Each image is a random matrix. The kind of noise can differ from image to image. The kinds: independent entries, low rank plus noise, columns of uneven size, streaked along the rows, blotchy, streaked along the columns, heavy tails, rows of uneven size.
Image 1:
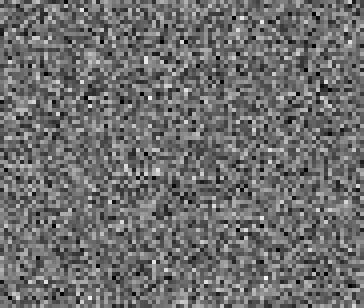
independent entries
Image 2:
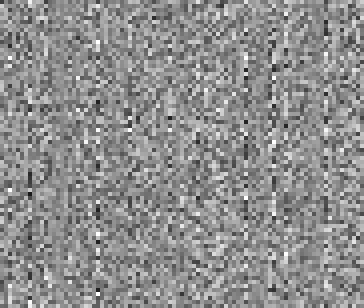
columns of uneven size
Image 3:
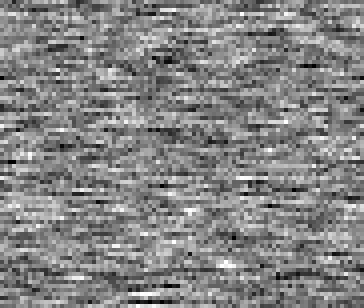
streaked along the rows
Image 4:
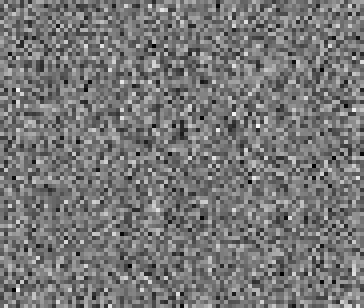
low rank plus noise
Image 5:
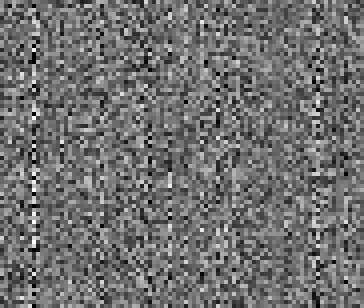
columns of uneven size
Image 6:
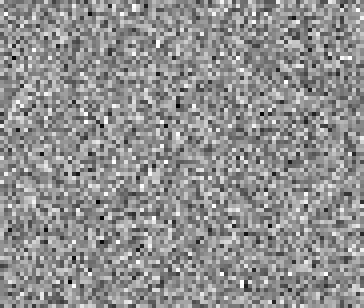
independent entries
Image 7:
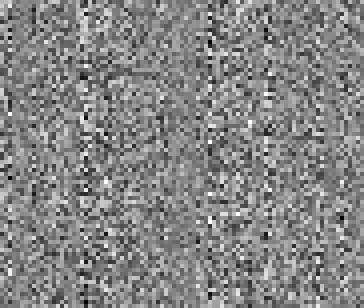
columns of uneven size
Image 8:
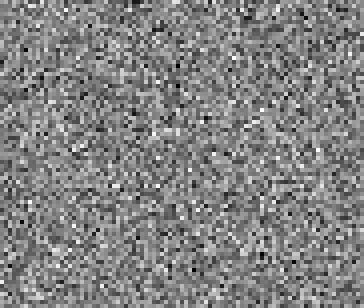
independent entries
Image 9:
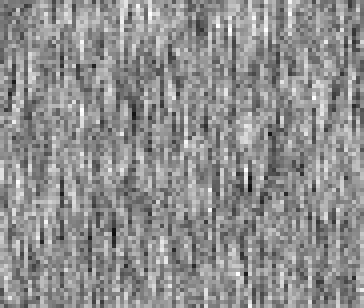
streaked along the columns
